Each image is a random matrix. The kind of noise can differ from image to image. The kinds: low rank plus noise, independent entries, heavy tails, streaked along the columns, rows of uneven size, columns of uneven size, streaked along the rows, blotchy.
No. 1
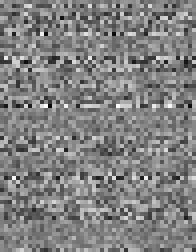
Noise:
rows of uneven size
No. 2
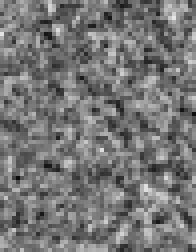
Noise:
blotchy
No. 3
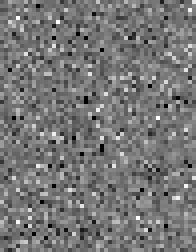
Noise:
heavy tails
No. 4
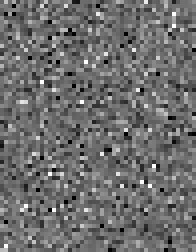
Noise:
heavy tails
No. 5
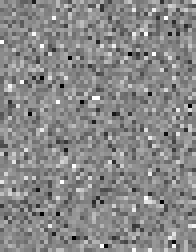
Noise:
heavy tails
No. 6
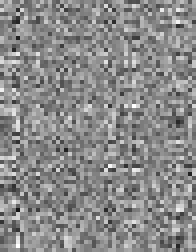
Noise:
low rank plus noise
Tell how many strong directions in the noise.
three or four
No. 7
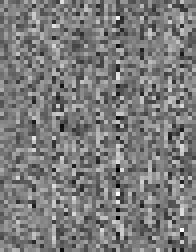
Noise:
columns of uneven size
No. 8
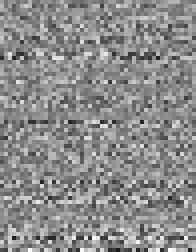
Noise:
rows of uneven size
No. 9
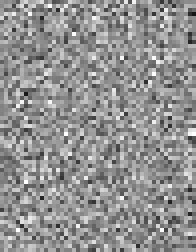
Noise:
low rank plus noise
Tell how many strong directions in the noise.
three or four
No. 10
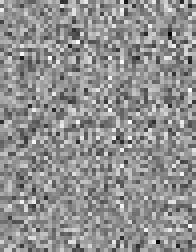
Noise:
low rank plus noise
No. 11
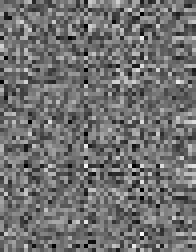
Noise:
low rank plus noise
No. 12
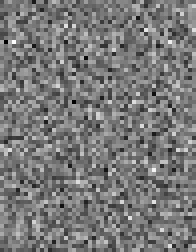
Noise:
independent entries
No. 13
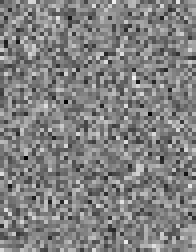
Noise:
independent entries
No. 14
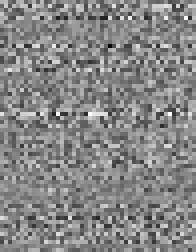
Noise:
rows of uneven size
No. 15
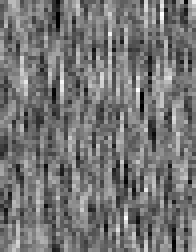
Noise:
streaked along the columns
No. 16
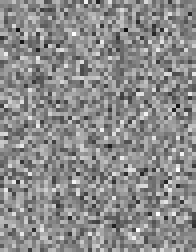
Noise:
independent entries
